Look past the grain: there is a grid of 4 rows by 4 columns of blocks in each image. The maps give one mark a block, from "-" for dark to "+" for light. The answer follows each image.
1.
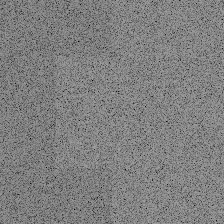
--++
-+++
-+++
--++
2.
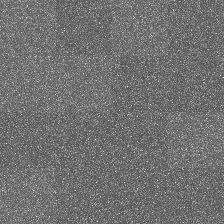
+-+-
++--
---+
+---
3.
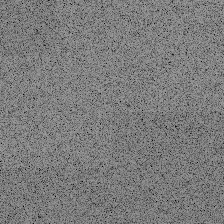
-+++
++++
++--
----
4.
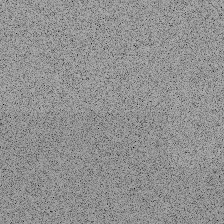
++++
++++
---+
----
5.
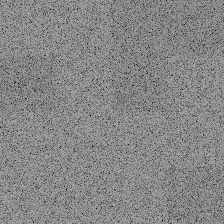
++--
-+-+
++++
+++-
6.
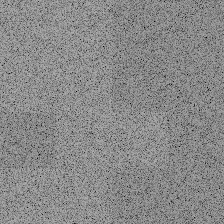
++--
++--
-++-
++--
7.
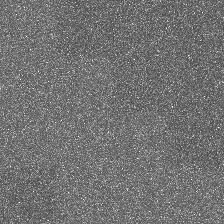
+---
++--
+++-
-+++
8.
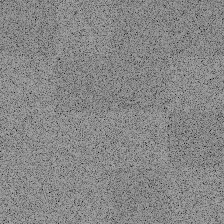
-+--
+--+
+++-
++-+
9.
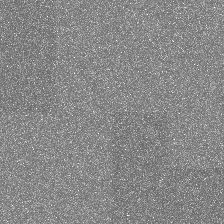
-+++
-+++
++-+
++--
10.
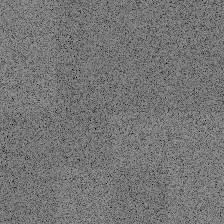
+---
+---
--++
-+-+
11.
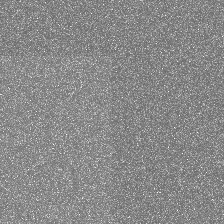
----
++--
++--
++--
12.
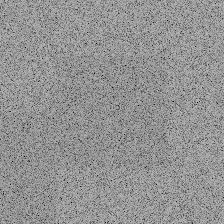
++++
+--+
---+
-+++
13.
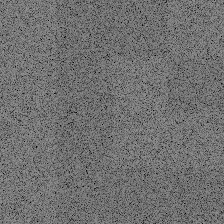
+--+
+-+-
+-++
+---
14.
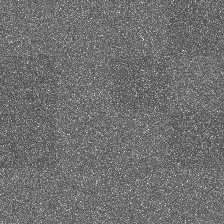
+++-
-+-+
-++-
++++
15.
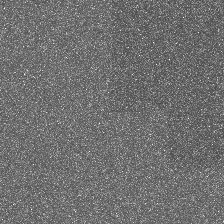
++--
++--
+++-
++++
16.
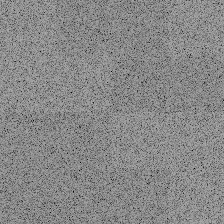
+--+
++--
--++
---+
